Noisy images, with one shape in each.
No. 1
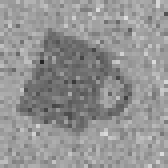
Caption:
dark cup
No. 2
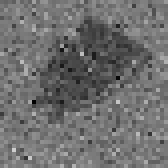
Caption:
dark chess knight
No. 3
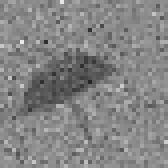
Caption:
dark umbrella
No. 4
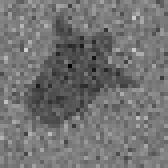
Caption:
dark bell
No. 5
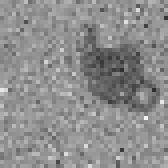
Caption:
dark teapot
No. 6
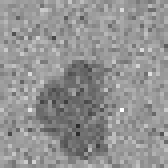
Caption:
dark cloud
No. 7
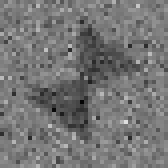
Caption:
dark bow tie
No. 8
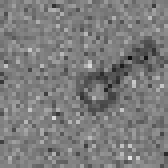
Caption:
dark key
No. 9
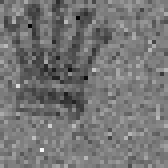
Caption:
dark chess queen
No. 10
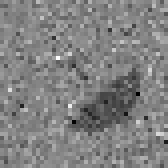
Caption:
dark umbrella
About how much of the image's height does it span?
half
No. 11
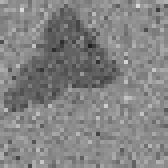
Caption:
dark chess pawn
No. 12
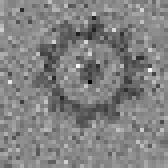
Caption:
dark gear
